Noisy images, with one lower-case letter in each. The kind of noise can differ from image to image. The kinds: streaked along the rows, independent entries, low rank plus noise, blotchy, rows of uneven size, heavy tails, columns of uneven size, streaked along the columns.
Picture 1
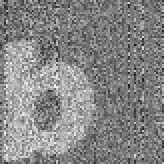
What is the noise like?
columns of uneven size
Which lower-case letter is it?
b
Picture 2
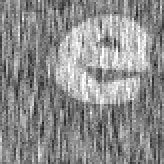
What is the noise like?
streaked along the columns
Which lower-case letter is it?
e
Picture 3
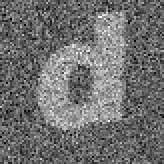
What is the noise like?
independent entries
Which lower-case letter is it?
d
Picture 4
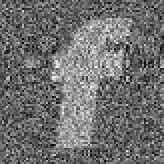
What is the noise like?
low rank plus noise
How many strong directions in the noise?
two
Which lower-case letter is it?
f
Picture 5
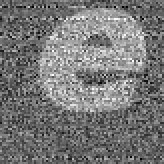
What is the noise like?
rows of uneven size
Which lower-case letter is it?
e
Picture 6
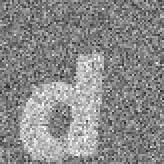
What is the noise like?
independent entries
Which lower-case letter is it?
d
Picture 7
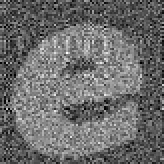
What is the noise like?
low rank plus noise
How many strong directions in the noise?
one
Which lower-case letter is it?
e
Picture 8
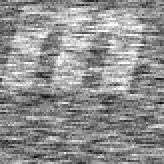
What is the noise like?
streaked along the rows
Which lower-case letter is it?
m
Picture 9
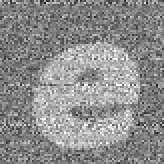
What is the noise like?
rows of uneven size
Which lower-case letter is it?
e
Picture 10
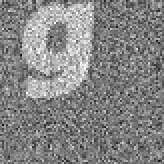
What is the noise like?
low rank plus noise
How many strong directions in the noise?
three or four
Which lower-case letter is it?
g
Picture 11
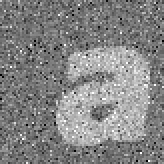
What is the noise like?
heavy tails
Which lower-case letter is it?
a
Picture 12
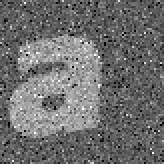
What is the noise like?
heavy tails
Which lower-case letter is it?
a
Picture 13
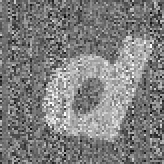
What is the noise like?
columns of uneven size
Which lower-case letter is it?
d
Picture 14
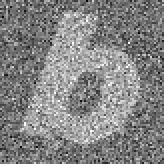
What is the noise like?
independent entries
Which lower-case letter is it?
b
